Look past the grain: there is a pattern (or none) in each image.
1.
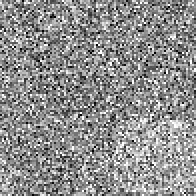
one block
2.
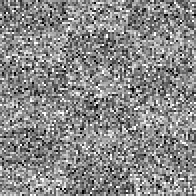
a checkerboard
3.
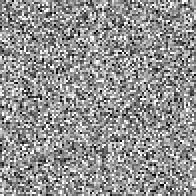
only noise
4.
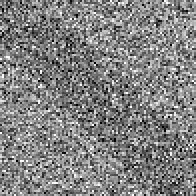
a diagonal band
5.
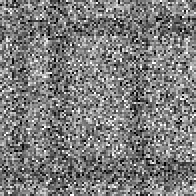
bands of rows crossing bands of columns
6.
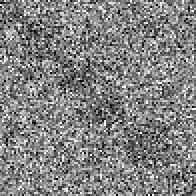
blocks along the diagonal
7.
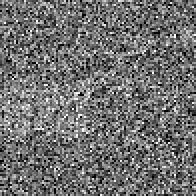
one block
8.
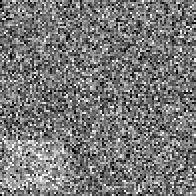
one block
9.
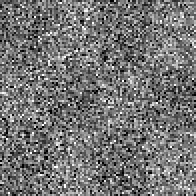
a checkerboard
